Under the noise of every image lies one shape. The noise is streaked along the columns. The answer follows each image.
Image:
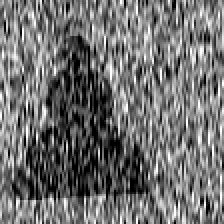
chess pawn
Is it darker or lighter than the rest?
darker
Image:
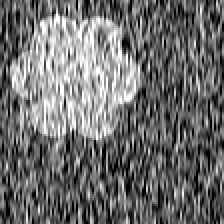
flower
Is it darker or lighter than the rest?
lighter
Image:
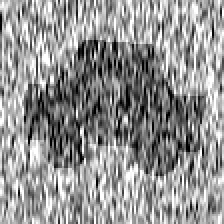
car
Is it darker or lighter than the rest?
darker
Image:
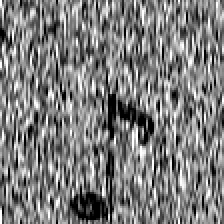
musical note
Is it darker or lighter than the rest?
darker
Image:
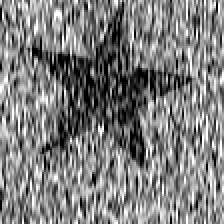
star
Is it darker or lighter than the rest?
darker
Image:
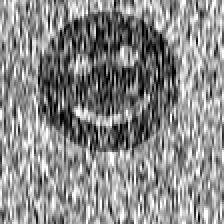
smiling face
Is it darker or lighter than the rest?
darker
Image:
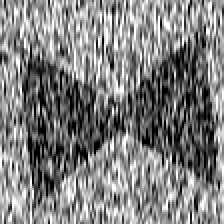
bow tie
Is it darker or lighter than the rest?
darker
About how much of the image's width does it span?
nearly all
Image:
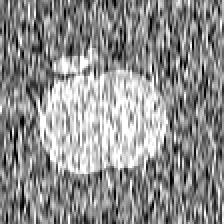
apple
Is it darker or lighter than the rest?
lighter
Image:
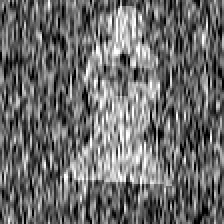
chess bishop
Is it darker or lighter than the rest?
lighter
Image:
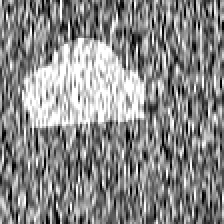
cloud
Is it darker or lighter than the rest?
lighter
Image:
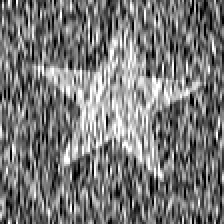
star
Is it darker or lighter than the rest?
lighter
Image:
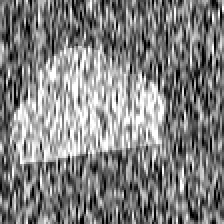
cloud
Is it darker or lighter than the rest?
lighter
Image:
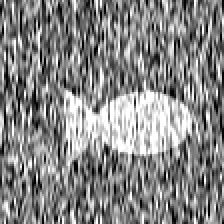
fish
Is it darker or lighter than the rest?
lighter
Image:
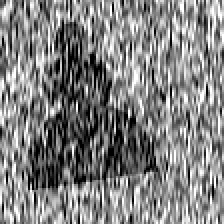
chess pawn
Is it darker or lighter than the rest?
darker
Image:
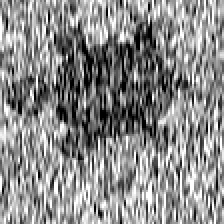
turtle
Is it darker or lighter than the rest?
darker
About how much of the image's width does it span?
nearly all
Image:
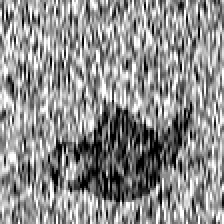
teapot
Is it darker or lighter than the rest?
darker
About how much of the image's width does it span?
two thirds
